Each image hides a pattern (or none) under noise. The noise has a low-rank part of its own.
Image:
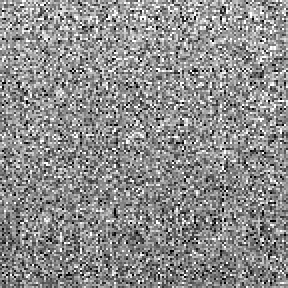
a smooth slope
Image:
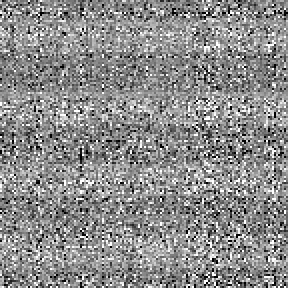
horizontal stripes
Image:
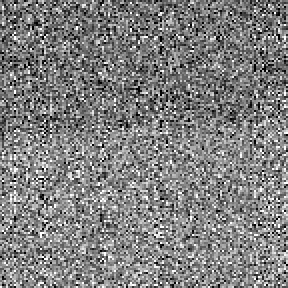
a sharp edge
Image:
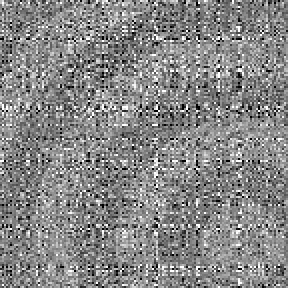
rings round one point
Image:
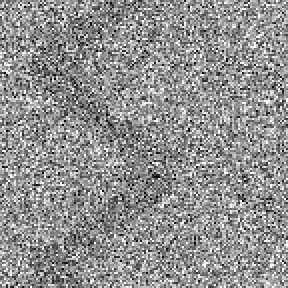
a wavy band
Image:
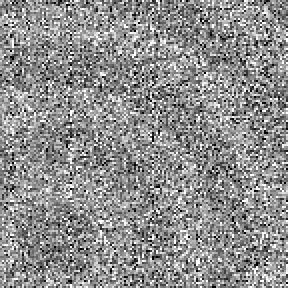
rings round one point
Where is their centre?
bottom left
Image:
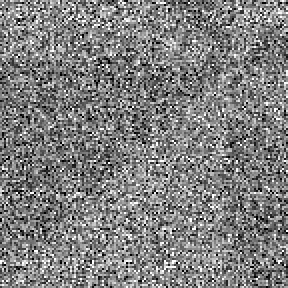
spokes from one point
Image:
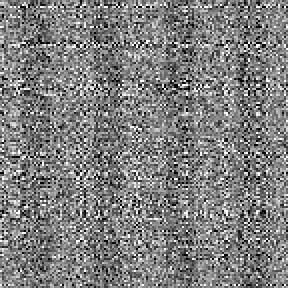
vertical stripes
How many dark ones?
4
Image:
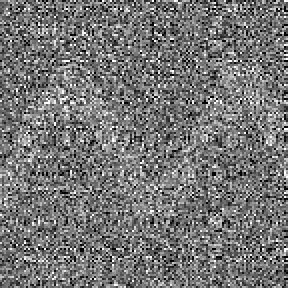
a wavy band
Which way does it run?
left to right
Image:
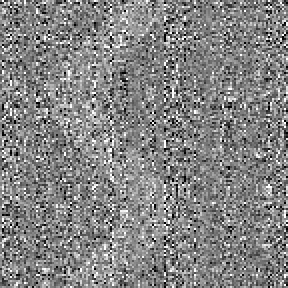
a wavy band
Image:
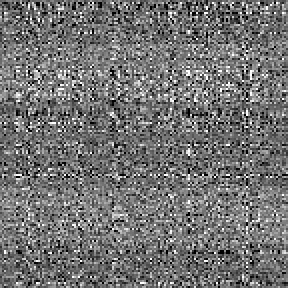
horizontal stripes
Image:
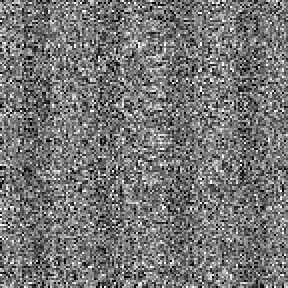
vertical stripes
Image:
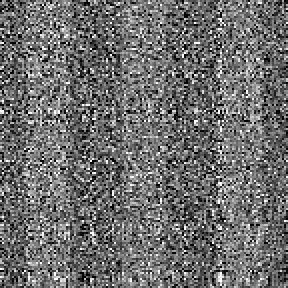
vertical stripes
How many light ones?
3
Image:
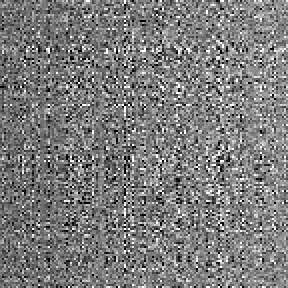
a smooth slope
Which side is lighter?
right
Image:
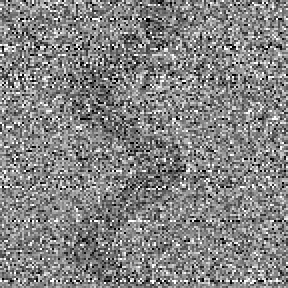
a wavy band
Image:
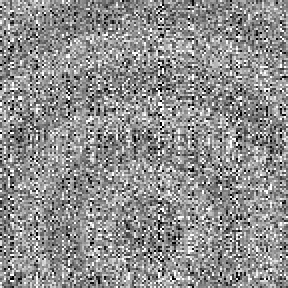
rings round one point
